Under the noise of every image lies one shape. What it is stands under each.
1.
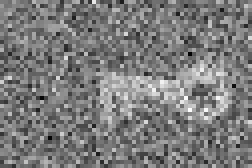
key
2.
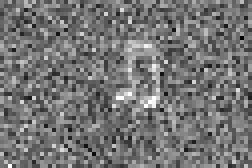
pair of musical notes
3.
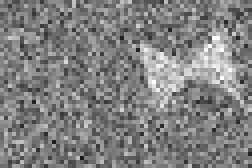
bow tie
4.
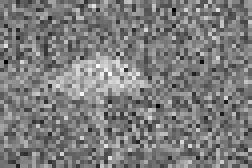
umbrella
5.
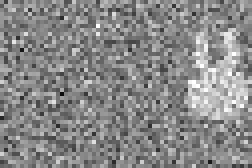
rabbit's head
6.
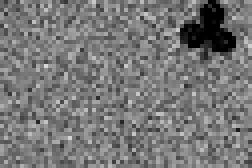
club
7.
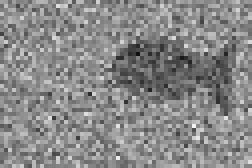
fish
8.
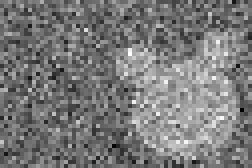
bear's head
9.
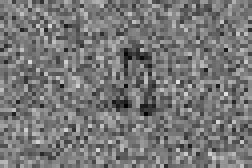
pair of musical notes
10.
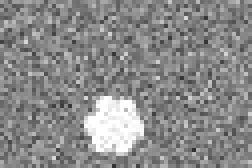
flower
